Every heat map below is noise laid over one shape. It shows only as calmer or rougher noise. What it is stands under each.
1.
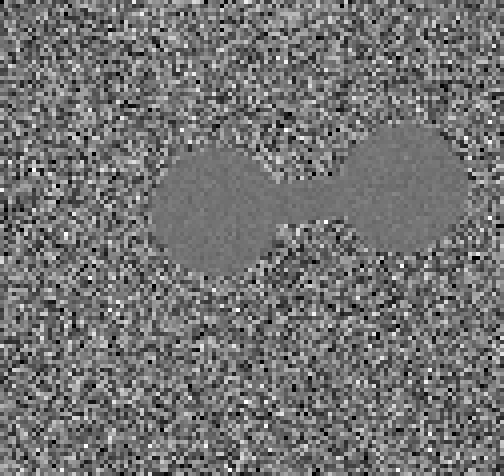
calm dumbbell
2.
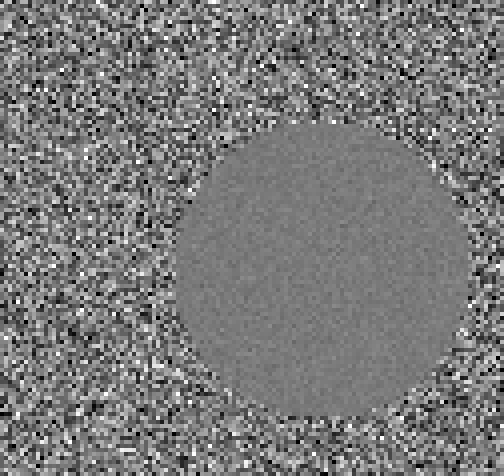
calm disc
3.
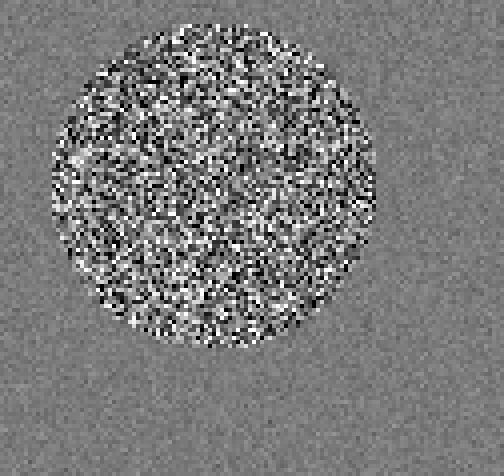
rough disc
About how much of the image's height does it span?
two thirds
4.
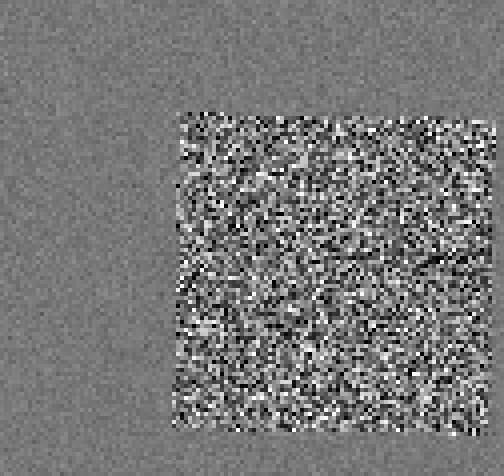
rough square
